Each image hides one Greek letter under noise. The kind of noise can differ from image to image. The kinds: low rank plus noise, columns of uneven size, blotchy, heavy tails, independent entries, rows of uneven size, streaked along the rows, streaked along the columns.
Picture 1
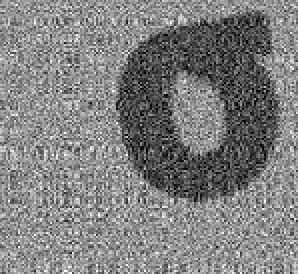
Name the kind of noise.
low rank plus noise
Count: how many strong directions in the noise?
two
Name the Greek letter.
sigma
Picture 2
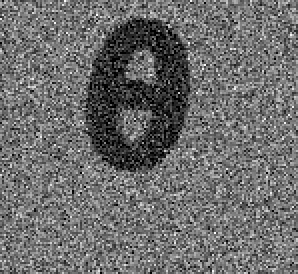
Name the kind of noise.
independent entries
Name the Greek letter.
theta
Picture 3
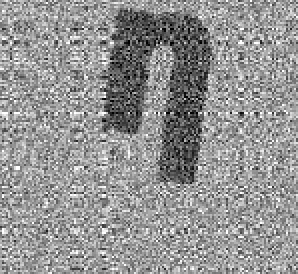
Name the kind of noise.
low rank plus noise
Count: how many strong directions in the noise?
one
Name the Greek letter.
eta
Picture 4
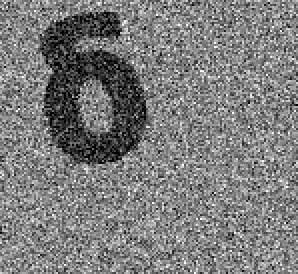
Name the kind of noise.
independent entries
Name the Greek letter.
delta
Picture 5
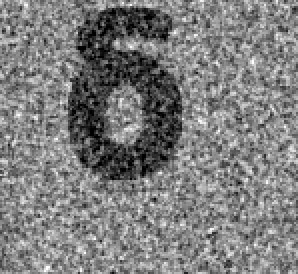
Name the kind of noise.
blotchy
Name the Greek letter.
delta
